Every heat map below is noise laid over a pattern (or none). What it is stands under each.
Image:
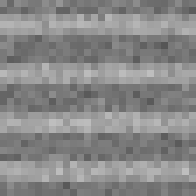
horizontal stripes
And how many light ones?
4
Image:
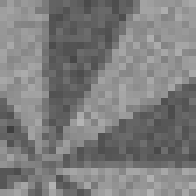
spokes from one point
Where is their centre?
bottom left
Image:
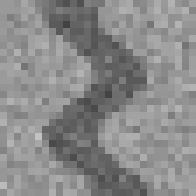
a wavy band
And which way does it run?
top to bottom
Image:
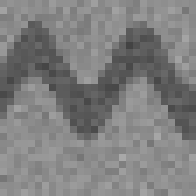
a wavy band
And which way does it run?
left to right
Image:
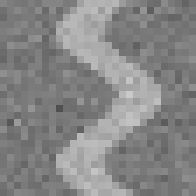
a wavy band
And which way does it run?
top to bottom
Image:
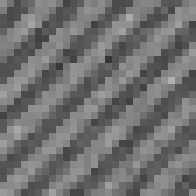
diagonal stripes
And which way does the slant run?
bottom left to top right
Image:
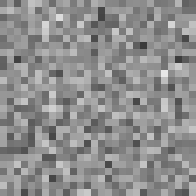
only noise
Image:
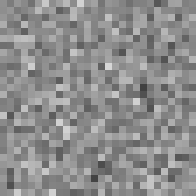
only noise
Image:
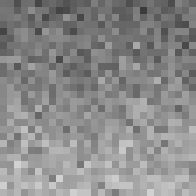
a smooth slope
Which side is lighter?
bottom
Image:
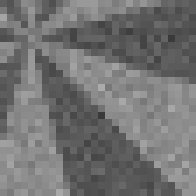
spokes from one point
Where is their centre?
top left
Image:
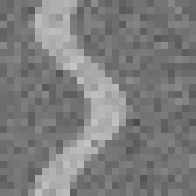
a wavy band
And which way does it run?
top to bottom
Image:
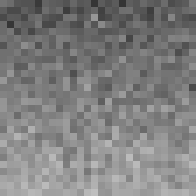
a smooth slope
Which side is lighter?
bottom
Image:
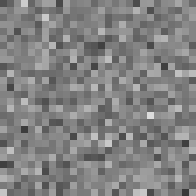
only noise
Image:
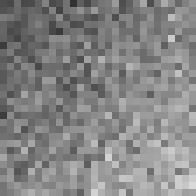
a smooth slope
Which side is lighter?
bottom right
